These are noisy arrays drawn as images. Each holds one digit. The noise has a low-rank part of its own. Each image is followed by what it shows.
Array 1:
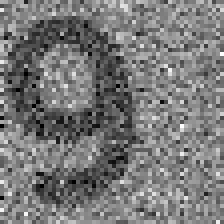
dark 9
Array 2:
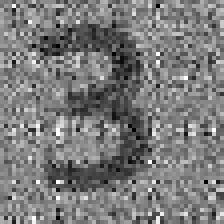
dark 3
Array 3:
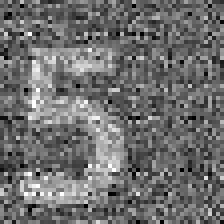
light 5
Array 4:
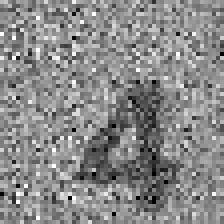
dark 4
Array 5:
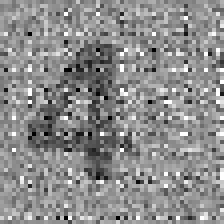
dark 4
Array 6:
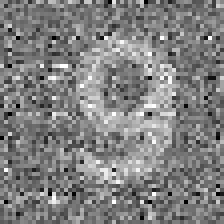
light 9
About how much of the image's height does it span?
two thirds
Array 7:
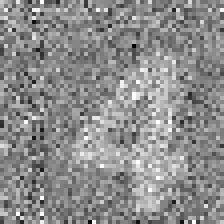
light 4
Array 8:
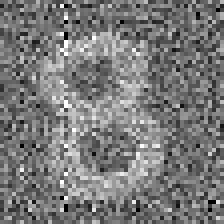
light 8
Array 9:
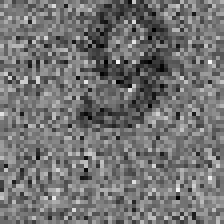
dark 9
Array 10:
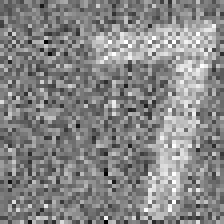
light 7
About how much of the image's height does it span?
nearly all
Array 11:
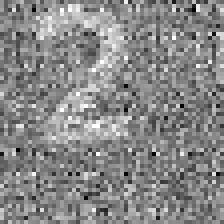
light 2
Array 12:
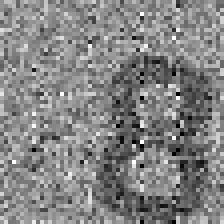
dark 8
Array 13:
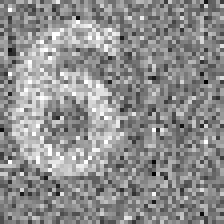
light 6
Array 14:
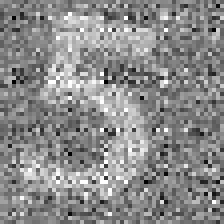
light 5
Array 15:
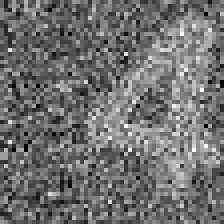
light 4
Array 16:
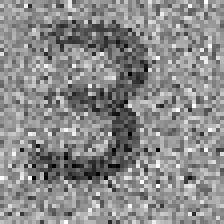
dark 3
